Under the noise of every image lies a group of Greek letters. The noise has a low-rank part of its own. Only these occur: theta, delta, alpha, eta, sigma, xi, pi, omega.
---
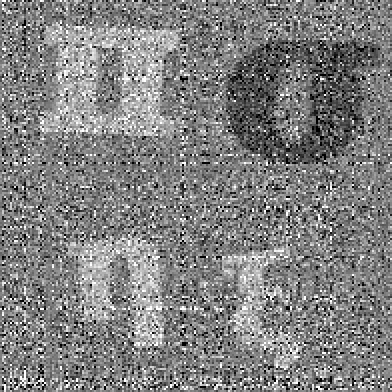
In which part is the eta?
bottom left
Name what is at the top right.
sigma
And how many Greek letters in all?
4
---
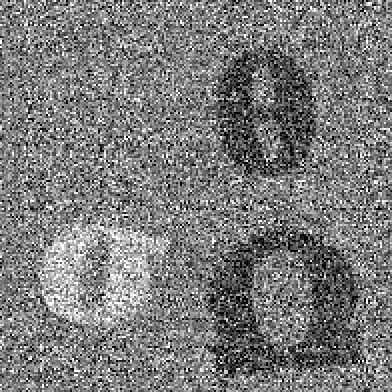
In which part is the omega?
bottom right
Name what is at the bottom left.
sigma
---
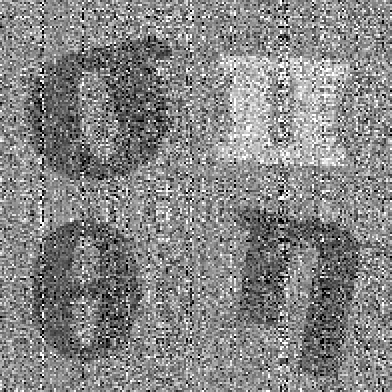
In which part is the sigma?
top left
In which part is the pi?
top right
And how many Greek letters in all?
4
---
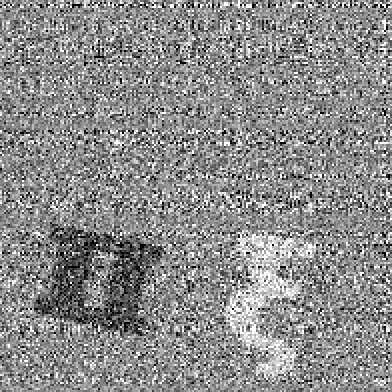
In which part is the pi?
bottom left
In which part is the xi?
bottom right
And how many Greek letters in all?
2
